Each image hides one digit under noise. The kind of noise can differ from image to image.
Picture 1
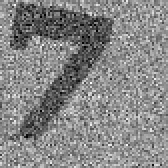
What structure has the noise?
low rank plus noise
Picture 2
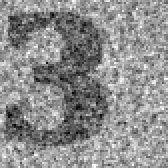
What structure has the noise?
blotchy
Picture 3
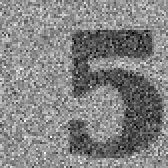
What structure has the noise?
independent entries
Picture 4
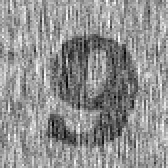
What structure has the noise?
streaked along the columns
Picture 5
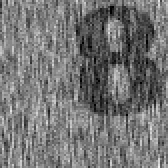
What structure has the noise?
streaked along the columns
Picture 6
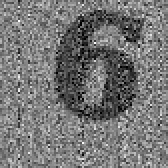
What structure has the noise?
columns of uneven size
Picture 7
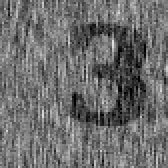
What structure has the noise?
streaked along the columns
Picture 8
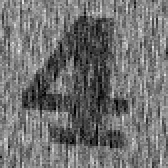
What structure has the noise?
streaked along the columns
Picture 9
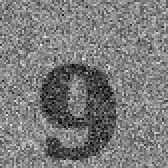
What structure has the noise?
independent entries
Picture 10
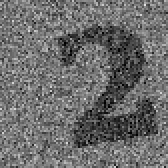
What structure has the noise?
independent entries
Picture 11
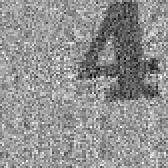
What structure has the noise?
low rank plus noise
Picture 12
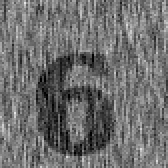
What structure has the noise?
streaked along the columns
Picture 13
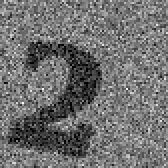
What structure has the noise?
independent entries
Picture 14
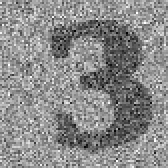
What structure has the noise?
low rank plus noise
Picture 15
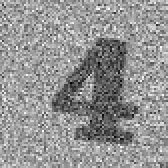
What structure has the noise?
low rank plus noise
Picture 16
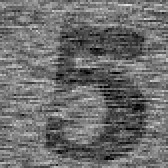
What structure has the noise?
streaked along the rows
